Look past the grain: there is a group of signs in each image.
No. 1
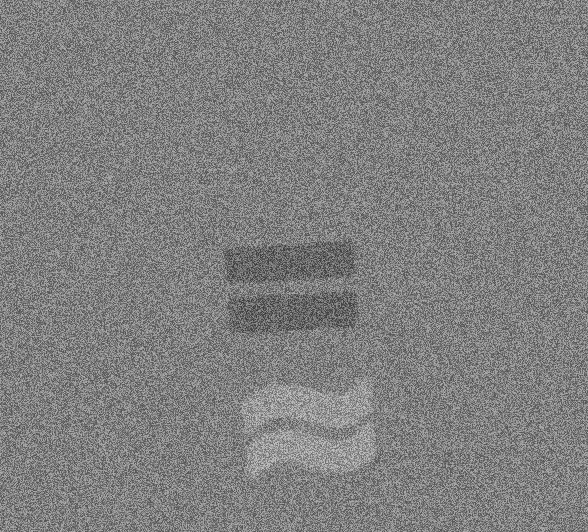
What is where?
centre: dark equals sign; bottom middle: light approximately sign
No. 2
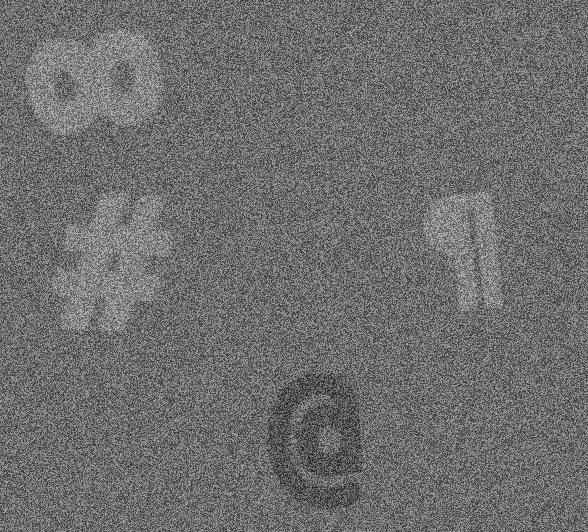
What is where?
top left: light infinity sign; middle left: light hash sign; middle right: light pilcrow; bottom middle: dark at sign
